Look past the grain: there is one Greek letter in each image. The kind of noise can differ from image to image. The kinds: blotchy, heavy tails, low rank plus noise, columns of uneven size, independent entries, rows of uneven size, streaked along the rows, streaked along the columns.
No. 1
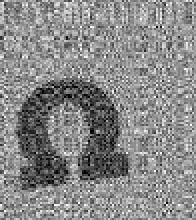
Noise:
low rank plus noise
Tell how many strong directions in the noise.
two
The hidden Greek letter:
omega
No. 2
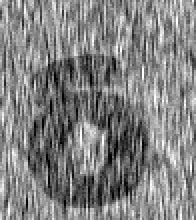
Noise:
streaked along the columns
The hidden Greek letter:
delta
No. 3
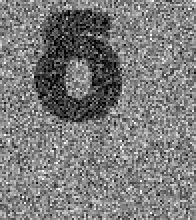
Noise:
independent entries
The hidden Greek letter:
delta
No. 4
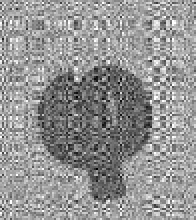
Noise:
low rank plus noise
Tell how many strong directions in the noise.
one
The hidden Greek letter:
phi
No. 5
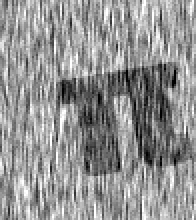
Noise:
streaked along the columns
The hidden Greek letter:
pi
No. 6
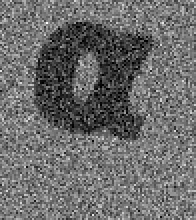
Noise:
independent entries
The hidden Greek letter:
alpha
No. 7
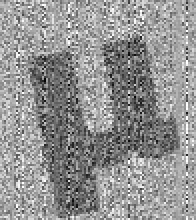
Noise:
columns of uneven size
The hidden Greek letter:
mu
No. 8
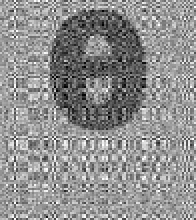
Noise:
low rank plus noise
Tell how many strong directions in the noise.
one
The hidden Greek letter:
theta
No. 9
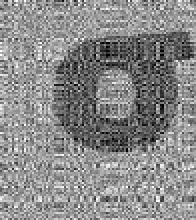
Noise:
low rank plus noise
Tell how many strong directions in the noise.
two
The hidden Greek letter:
sigma
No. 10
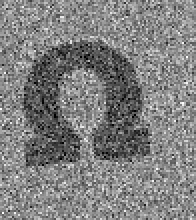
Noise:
independent entries
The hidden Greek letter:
omega
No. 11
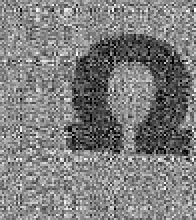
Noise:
low rank plus noise
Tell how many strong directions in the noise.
three or four
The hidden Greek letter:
omega
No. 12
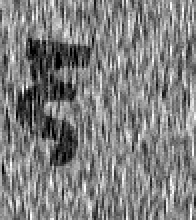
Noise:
streaked along the columns
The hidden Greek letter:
xi
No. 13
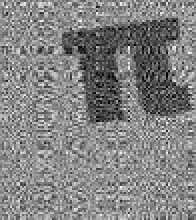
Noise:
low rank plus noise
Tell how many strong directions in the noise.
two
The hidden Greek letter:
pi
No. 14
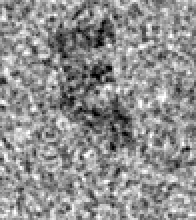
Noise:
blotchy
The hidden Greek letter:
xi
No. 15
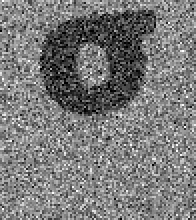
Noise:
independent entries
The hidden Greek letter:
sigma
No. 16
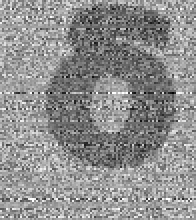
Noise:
rows of uneven size
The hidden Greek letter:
delta
